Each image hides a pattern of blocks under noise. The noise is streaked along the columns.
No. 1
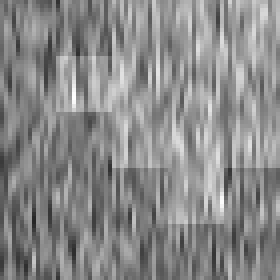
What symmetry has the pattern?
mirrored about the diagonal from the bottom left
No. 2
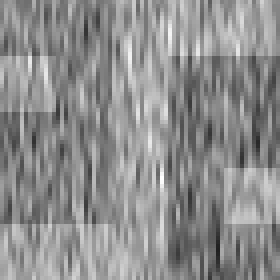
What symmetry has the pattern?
the same after a half turn
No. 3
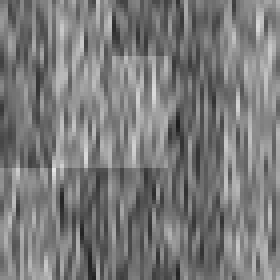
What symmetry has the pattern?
no symmetry
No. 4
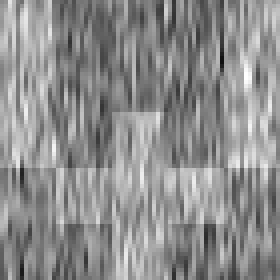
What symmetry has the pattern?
left and right mirror each other
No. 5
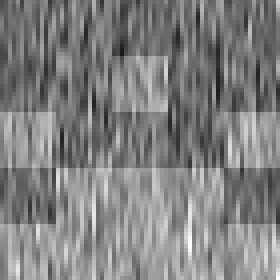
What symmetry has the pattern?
left and right mirror each other
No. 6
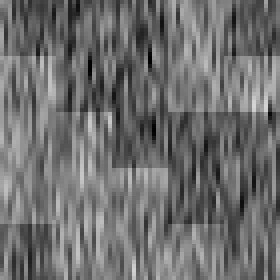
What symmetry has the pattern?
mirrored about the diagonal from the bottom left
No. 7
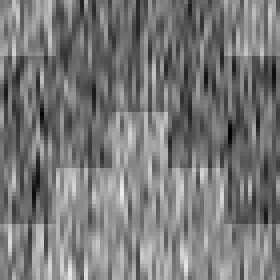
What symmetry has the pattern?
left and right mirror each other
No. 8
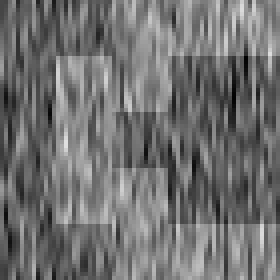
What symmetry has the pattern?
top and bottom mirror each other
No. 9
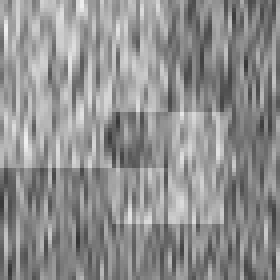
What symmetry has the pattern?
mirrored about the diagonal from the top left
